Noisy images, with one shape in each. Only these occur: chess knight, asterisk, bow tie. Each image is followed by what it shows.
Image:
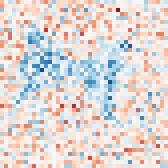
bow tie
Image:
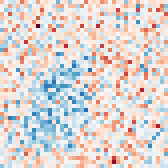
chess knight
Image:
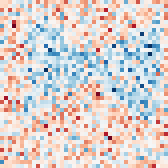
bow tie
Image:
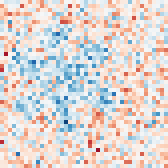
asterisk
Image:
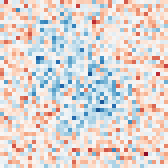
chess knight
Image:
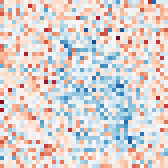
chess knight
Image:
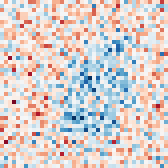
chess knight
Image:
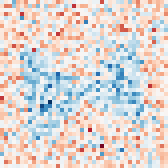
bow tie
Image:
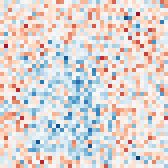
chess knight
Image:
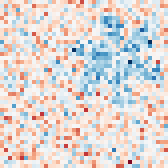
asterisk
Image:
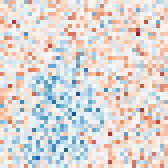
chess knight
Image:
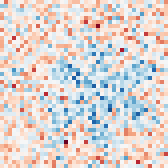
asterisk
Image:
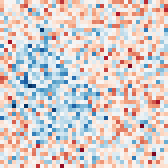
chess knight
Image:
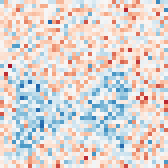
bow tie
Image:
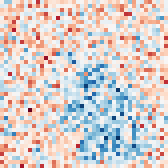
chess knight
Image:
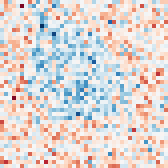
chess knight
